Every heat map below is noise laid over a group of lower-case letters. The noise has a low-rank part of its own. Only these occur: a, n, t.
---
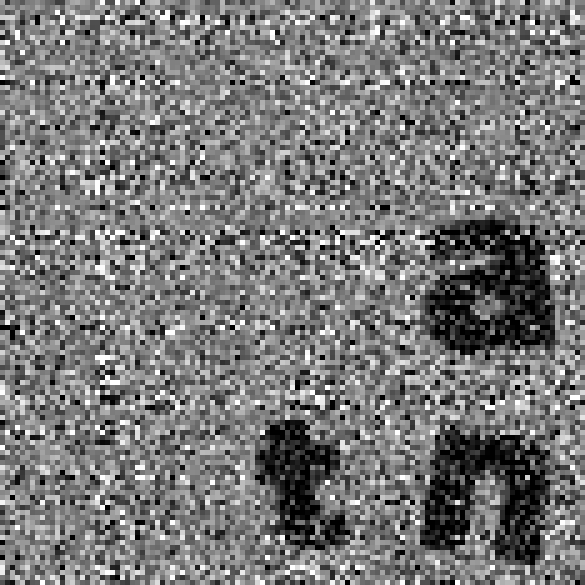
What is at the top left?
nothing
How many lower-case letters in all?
3
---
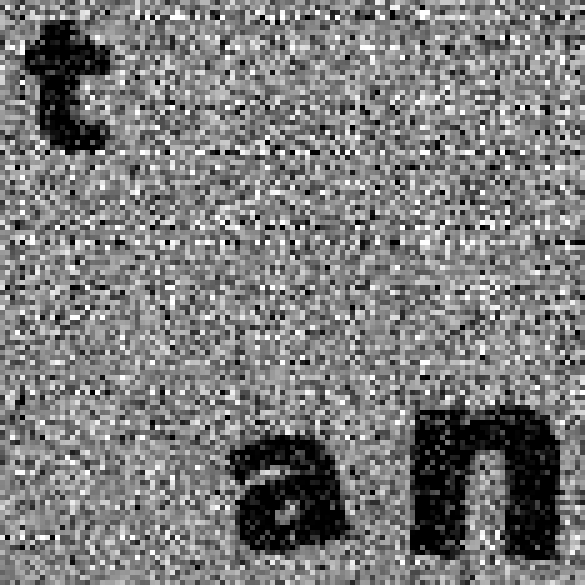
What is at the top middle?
nothing
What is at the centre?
nothing
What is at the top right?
nothing
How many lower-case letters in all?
3
